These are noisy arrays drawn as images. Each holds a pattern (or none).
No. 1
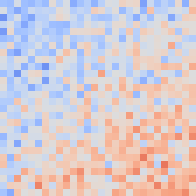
a smooth slope
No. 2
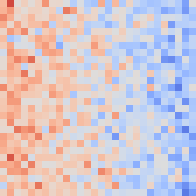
a smooth slope
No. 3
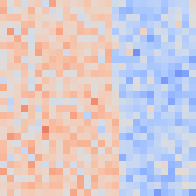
a sharp edge
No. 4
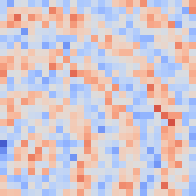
rings round one point
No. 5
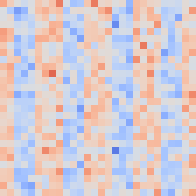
vertical stripes
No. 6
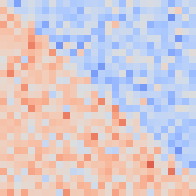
a sharp edge
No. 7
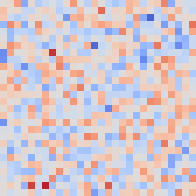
only noise
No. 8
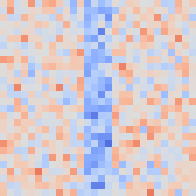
one vertical stripe
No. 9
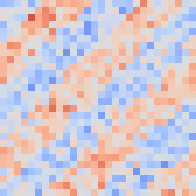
diagonal stripes
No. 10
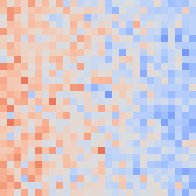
a smooth slope
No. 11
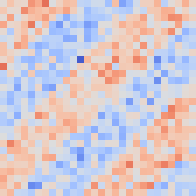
diagonal stripes
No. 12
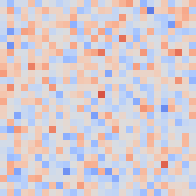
only noise
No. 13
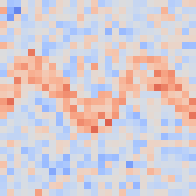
a wavy band
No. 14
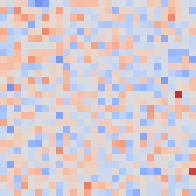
only noise
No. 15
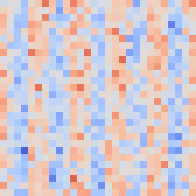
vertical stripes
